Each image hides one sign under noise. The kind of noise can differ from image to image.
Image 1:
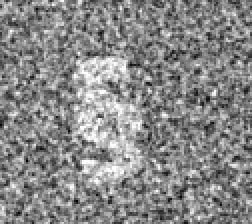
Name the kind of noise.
blotchy
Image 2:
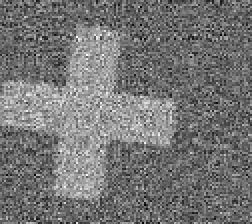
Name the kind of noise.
low rank plus noise
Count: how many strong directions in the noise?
five to eight
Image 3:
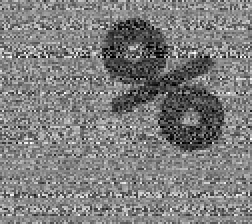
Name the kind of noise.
rows of uneven size
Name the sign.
percent sign
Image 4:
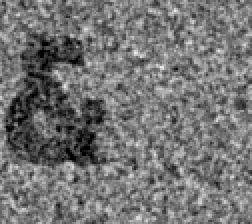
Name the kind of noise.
blotchy
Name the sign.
ampersand
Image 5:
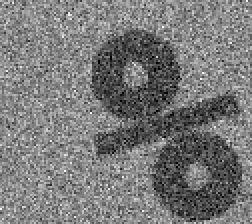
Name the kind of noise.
independent entries
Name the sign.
percent sign
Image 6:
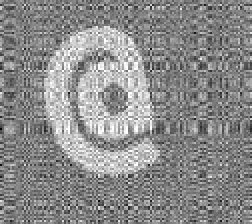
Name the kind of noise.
low rank plus noise
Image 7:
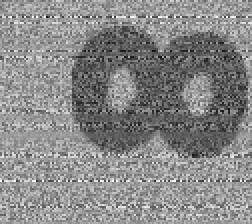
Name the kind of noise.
rows of uneven size
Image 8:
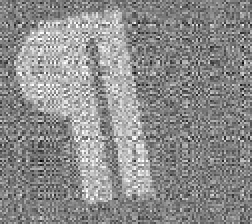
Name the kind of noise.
low rank plus noise
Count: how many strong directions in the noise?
two
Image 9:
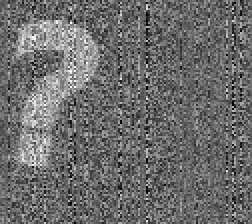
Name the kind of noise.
columns of uneven size
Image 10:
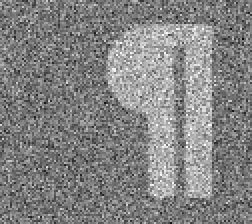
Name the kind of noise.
independent entries
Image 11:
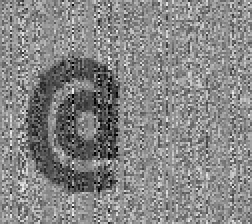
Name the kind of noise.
columns of uneven size
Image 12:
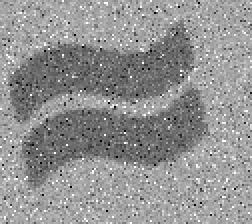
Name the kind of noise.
heavy tails
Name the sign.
approximately sign
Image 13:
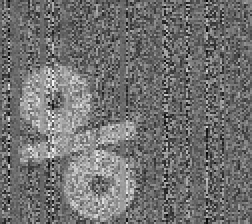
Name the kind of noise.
columns of uneven size
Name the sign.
percent sign
